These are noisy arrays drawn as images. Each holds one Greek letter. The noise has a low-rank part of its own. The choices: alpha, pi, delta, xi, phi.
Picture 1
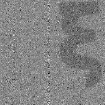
xi
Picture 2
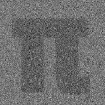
pi
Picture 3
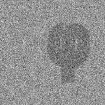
phi
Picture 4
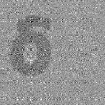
delta
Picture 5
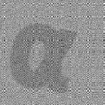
alpha
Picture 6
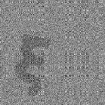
xi
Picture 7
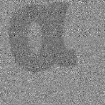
alpha
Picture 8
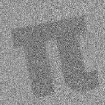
pi
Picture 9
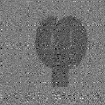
phi
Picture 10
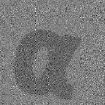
alpha
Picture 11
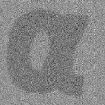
alpha
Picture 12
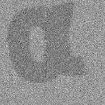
alpha
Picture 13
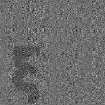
xi
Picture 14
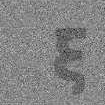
xi
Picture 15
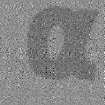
alpha
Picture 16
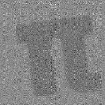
pi
